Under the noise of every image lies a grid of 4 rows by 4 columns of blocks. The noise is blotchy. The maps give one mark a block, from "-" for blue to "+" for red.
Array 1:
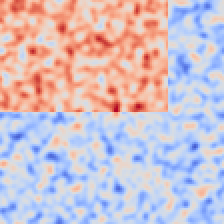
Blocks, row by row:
+ + + -
+ + + -
- - - -
- - - -
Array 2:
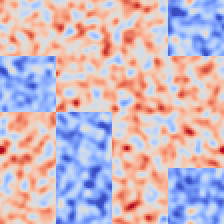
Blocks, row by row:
+ + + -
- + + +
+ - + +
+ - + -
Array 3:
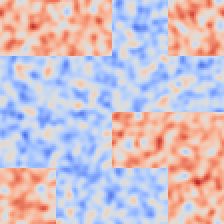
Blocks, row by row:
+ + - +
- - - -
- - + +
+ - - +
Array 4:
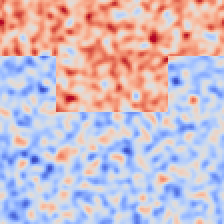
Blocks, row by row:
+ + + +
- + + -
- - - -
- - - -
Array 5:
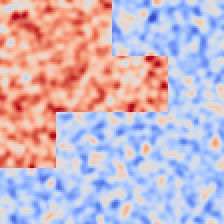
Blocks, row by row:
+ + - -
+ + + -
+ - - -
- - - -
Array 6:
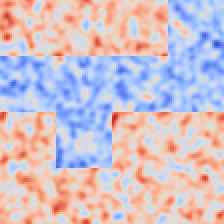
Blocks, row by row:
+ + + -
- - - -
+ - + +
+ + + +
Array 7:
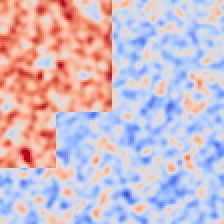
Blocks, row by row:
+ + - -
+ + - -
+ - - -
- - - -
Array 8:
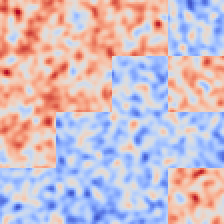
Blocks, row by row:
+ + + -
+ + - +
+ - - -
- - - +
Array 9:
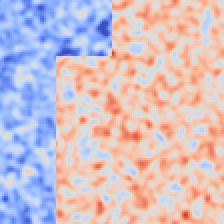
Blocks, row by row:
- - + +
- + + +
- + + +
- + + +
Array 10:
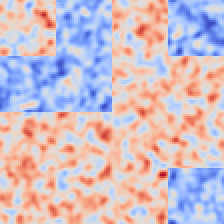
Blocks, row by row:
+ - + -
- - + +
+ + + +
+ + + -
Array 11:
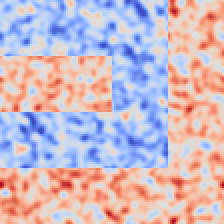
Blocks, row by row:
- - - +
+ + - +
- - - +
+ + + +
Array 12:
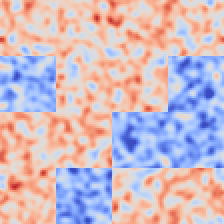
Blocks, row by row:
+ + + +
- + + -
+ + - -
+ - + +
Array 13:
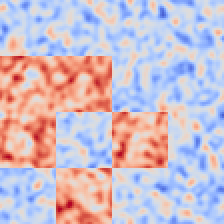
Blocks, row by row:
- - - -
+ + - -
+ - + -
- + - -
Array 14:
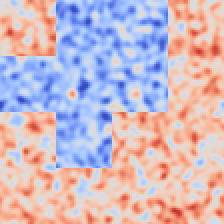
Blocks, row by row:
+ - - +
- - - +
+ - + +
+ + + +
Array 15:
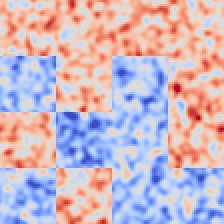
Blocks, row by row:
+ + + +
- + - +
+ - - +
- + - -
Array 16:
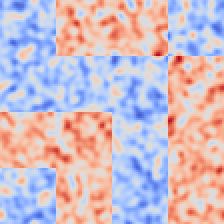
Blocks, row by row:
- + + -
- - - +
+ + - +
- + - +
